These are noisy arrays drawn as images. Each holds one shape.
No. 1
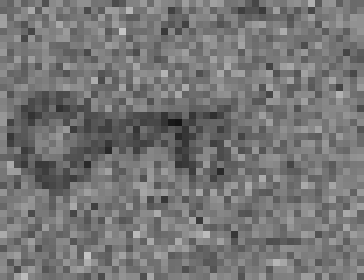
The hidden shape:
key
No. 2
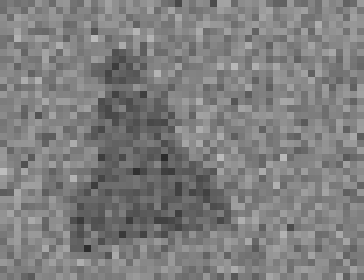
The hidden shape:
chess pawn
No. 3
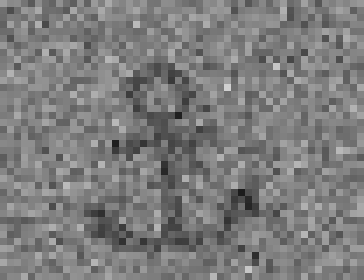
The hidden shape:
anchor
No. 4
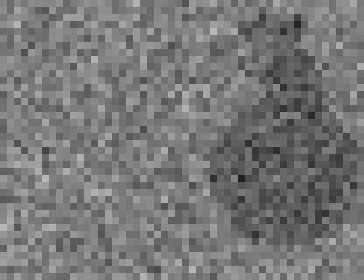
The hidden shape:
pear
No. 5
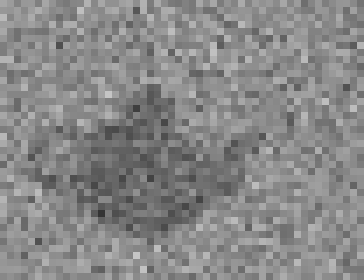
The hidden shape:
teapot
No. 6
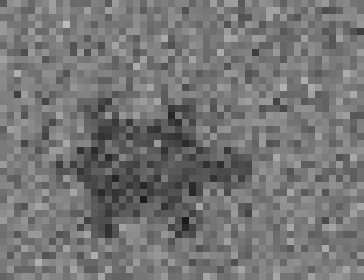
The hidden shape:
turtle
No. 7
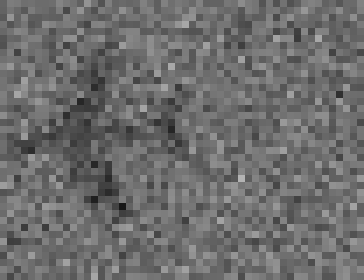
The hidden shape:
airplane
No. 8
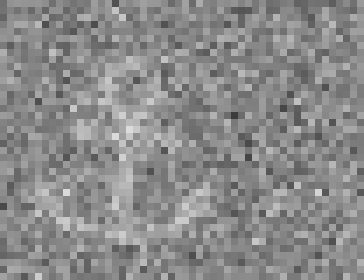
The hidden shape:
anchor
